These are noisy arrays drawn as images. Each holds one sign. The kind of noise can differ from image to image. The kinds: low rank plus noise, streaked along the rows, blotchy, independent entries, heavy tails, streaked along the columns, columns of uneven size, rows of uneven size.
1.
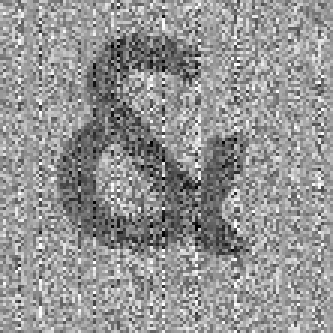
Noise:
columns of uneven size
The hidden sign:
ampersand
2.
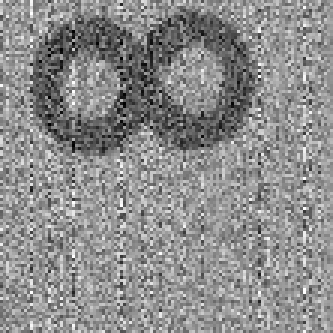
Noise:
columns of uneven size
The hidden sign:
infinity sign
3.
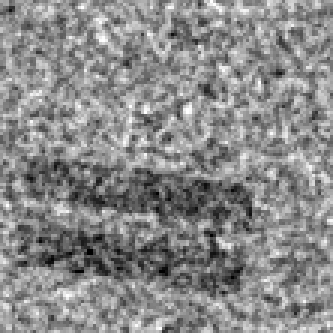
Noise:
blotchy
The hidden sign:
equals sign
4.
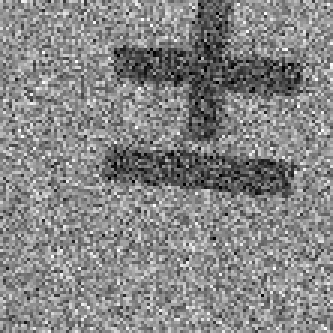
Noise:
independent entries
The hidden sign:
plus-minus sign
